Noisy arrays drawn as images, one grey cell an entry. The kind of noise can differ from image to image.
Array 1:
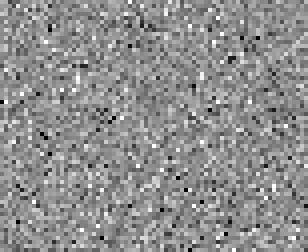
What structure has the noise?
heavy tails
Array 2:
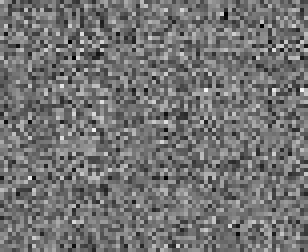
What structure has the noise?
low rank plus noise
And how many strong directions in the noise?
two
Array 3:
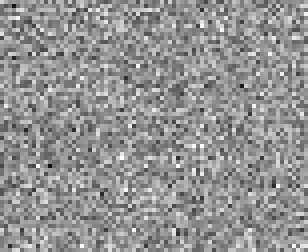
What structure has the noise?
low rank plus noise
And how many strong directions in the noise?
five to eight
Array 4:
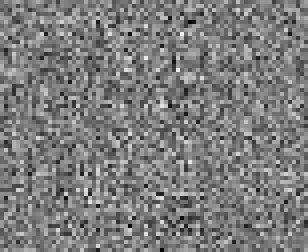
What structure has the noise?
low rank plus noise
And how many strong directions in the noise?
five to eight
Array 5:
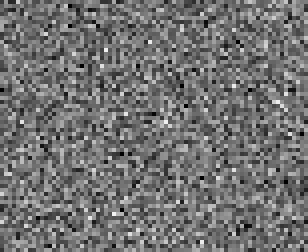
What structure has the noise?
independent entries
